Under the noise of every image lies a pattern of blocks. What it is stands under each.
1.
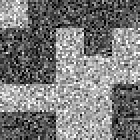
no symmetry
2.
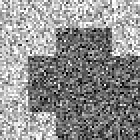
mirrored about the diagonal from the top left
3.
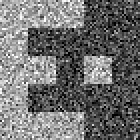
top and bottom mirror each other
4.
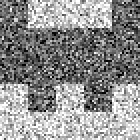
left and right mirror each other
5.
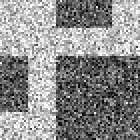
mirrored about the diagonal from the top left
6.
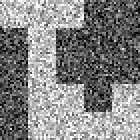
no symmetry
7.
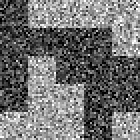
no symmetry
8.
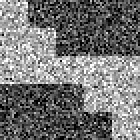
the same after a half turn
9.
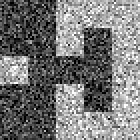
top and bottom mirror each other
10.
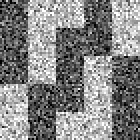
the same after a half turn
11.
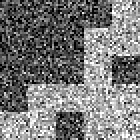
mirrored about the diagonal from the top left
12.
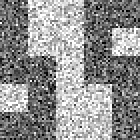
the same after a half turn
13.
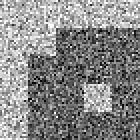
mirrored about the diagonal from the top left
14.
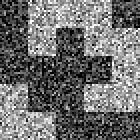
mirrored about the diagonal from the bottom left
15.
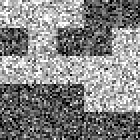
no symmetry
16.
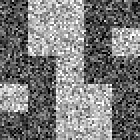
the same after a half turn
